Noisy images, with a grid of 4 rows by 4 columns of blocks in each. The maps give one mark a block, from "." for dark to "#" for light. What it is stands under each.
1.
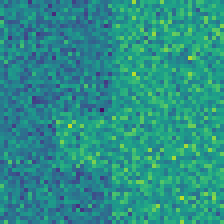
. . # #
. . # #
. # # #
. . # #
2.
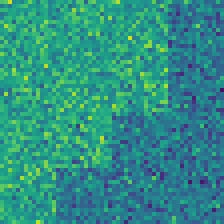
# # # .
# # # .
# # . .
# . . .
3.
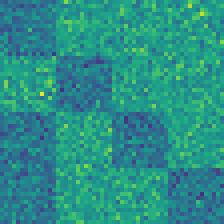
. # # #
# . # #
. # . #
. # # .
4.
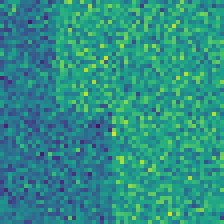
. # # #
. # # #
. . # #
. . # #
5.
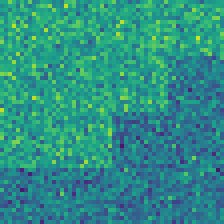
# # # #
# # # .
# # . .
. . . .
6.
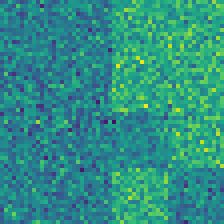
. . # #
. . # #
. . . #
. . # .
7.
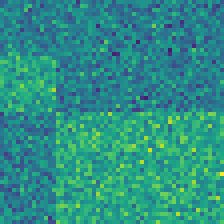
. . . .
# . . .
. # # #
. # # #
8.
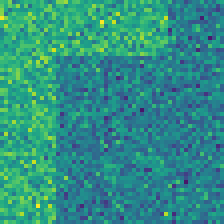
# # # .
# . . .
# . . .
# . . .
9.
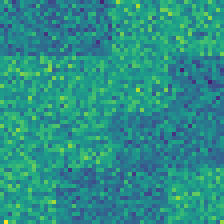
. . # #
# # # .
# # . .
# . . #
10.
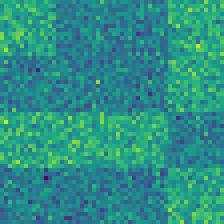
# . . #
. . . #
# # # .
. . . #
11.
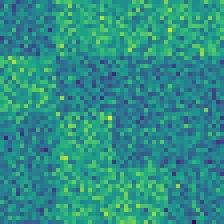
. # # #
# . . .
. # . .
. # # .
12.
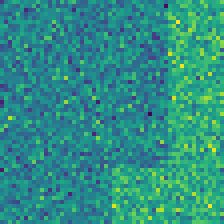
. . . #
. . . #
. . . #
. . # #
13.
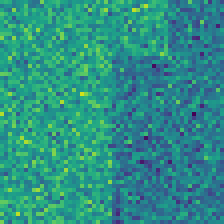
# # # .
# # . .
# # . .
# # . .
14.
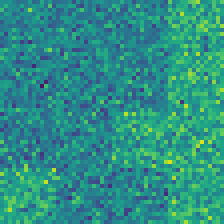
. . . #
. . . #
. . # #
# . . #
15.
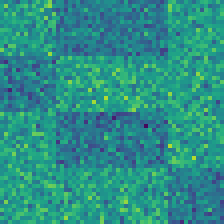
# . . #
. # # #
# . . #
# # # .
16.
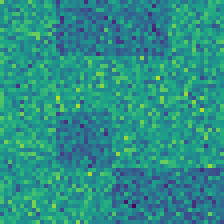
# . . #
# # # #
# . # #
# # . .
